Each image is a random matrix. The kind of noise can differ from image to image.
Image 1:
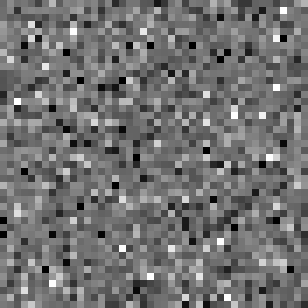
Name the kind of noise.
heavy tails
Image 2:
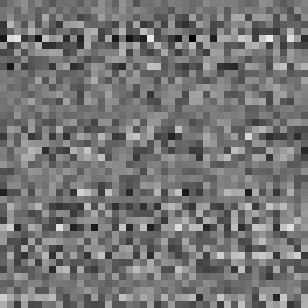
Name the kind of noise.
rows of uneven size
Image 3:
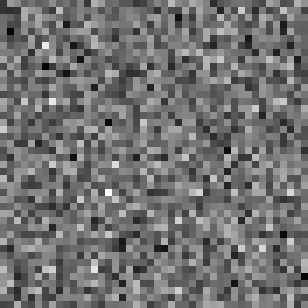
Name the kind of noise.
independent entries
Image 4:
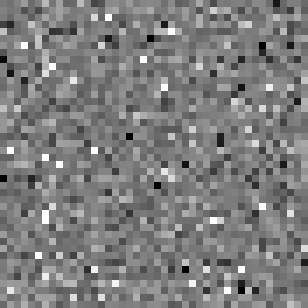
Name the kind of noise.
heavy tails
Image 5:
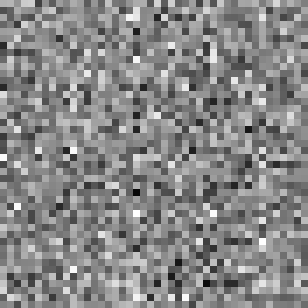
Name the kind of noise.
low rank plus noise
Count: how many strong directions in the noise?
five to eight
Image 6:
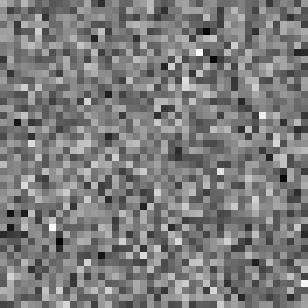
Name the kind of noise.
independent entries
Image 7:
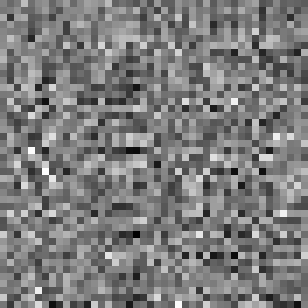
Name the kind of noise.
low rank plus noise
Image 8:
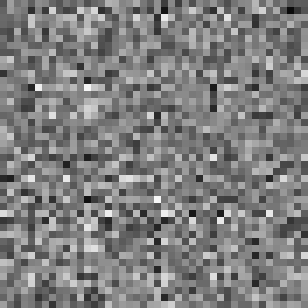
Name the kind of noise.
low rank plus noise
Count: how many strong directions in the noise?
three or four
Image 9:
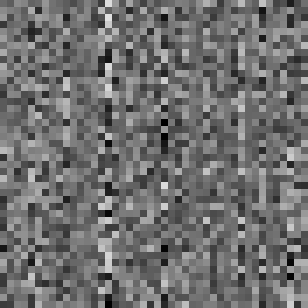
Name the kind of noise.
columns of uneven size
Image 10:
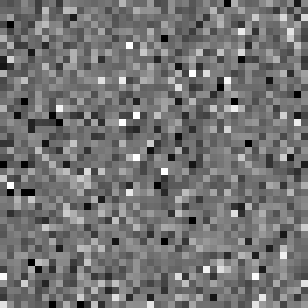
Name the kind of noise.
heavy tails
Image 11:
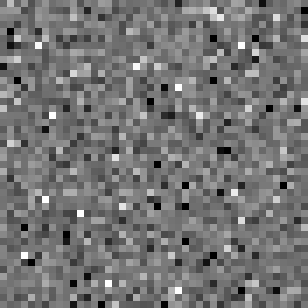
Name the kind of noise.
heavy tails
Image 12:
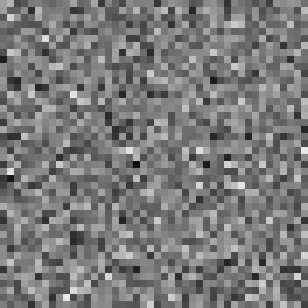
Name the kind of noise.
low rank plus noise
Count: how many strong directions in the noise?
five to eight
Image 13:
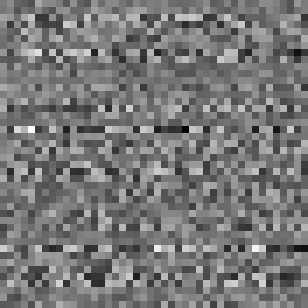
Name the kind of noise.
rows of uneven size
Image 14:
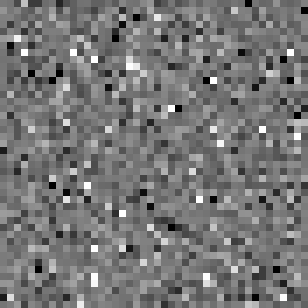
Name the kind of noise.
heavy tails
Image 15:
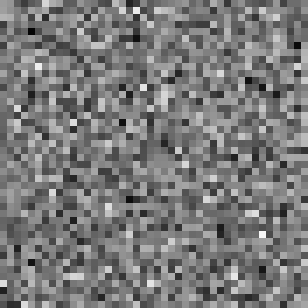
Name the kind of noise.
independent entries
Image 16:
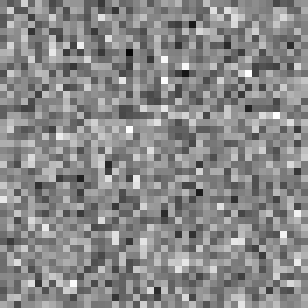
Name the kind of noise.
independent entries
